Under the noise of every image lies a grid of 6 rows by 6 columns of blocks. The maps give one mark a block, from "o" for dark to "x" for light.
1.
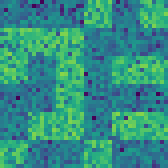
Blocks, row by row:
o o o x o x
x x x o o o
x o x o x x
o o x o o o
o x x o x x
x o o x o o
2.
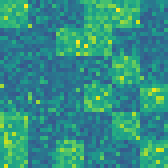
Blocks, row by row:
x o o x x o
o o x x o o
o o o o x o
o o o x o x
x o o o x o
x o x o o x
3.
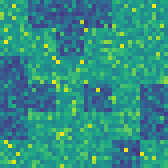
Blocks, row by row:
x o o o x x
x x o x x x
o x x x x x
o o x o x o
o x x x x o
x x x x o x
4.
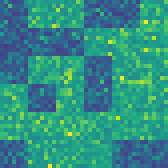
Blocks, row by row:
o x x o o x
o o o x x x
o x x o x x
x o x o x x
x x x x x x
o x x x o o
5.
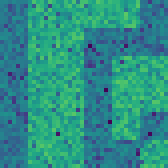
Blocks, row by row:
o x x x x o
o x x o o o
o x x o x x
o x x o x x
o x x o x o
o x x o o x
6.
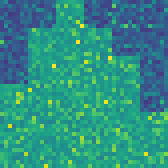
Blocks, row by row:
o o x o o o
o x x x o o
o x x x x o
x x x x x o
x x x x x x
x x x x x x
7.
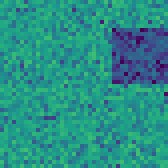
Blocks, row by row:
x x x x x x
x x x x o o
x x x x o o
x x x x x x
x x x x x x
x x x x x x
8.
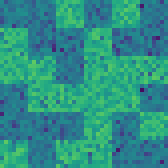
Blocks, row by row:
o o x o x o
x o o x o o
x x o x x x
o x x x x o
o o o x o x
x o x x o o
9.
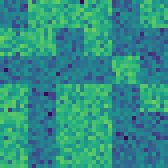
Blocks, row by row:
o x x x o x
x x o x o o
o o o o x o
x o x x o x
x o x x o o
x o x x o o
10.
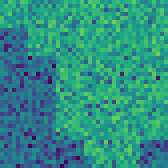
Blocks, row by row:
x x x x x x
o x x x x x
o o x x x x
o o x x x x
o o x x x x
o o o x x o
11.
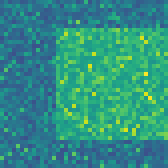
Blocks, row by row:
o o o o o o
o o x x x x
o o x x x x
o o x x x x
o o x x x x
o o o o o o
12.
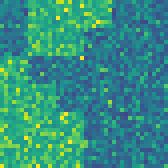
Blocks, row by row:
o x x x o o
o x x o o o
x o o o o o
x x o o o o
x x x o o o
x x x o o o
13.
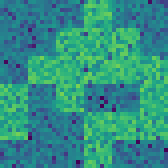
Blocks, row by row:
o o o x o o
o o x x x o
o x x x x x
x o x o o x
x o o x x x
o o o x o o
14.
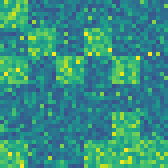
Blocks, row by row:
x o o o o o
o x o x o o
x o x o x o
o o o o o o
o o o o x o
x o o x x x
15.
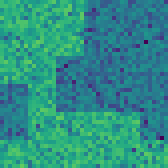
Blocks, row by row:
x x x o o o
x x x o o o
x x o o o o
o x o o o o
o x x x x o
x x x x x x
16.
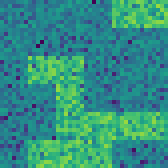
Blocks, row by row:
o o o o x x
o o o o o o
o x x o o o
o o x o o o
o o x x x x
o x x x o o
